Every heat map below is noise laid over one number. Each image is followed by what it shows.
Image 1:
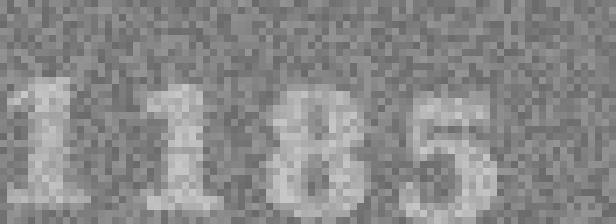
1185
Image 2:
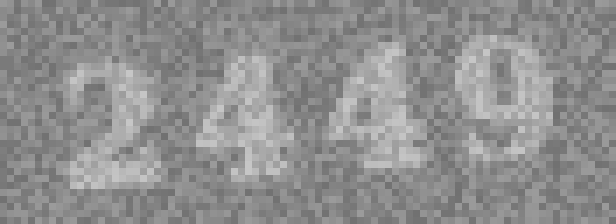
2449
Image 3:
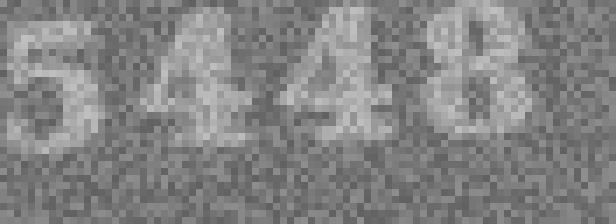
5448
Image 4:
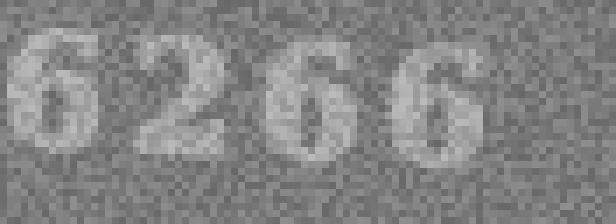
6266
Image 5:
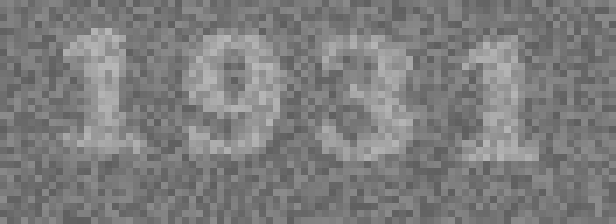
1931
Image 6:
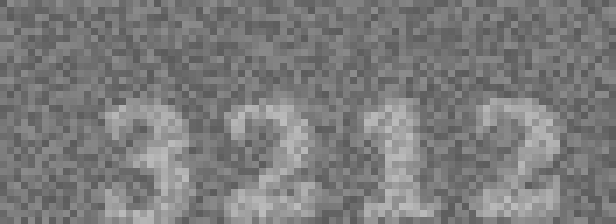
3212
